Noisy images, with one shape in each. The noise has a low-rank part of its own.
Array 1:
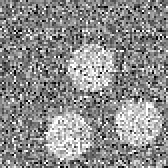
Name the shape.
three dots
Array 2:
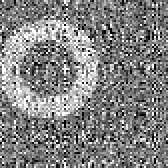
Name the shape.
ring
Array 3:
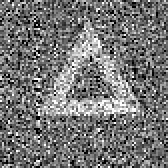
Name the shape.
triangle frame
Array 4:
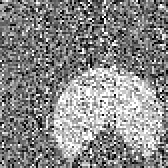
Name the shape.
disc with a wedge cut out
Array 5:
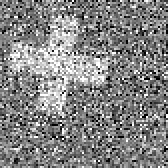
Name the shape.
cross
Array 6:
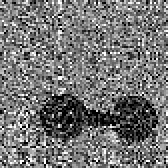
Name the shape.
dumbbell
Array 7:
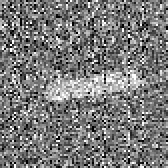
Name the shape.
bar
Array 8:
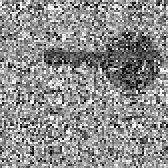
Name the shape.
lollipop
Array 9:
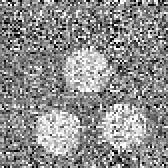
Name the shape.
three dots
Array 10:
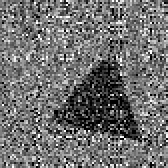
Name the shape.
triangle
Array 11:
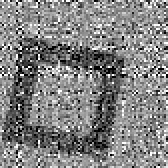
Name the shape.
square frame
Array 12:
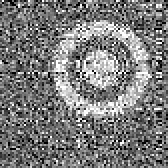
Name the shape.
bullseye
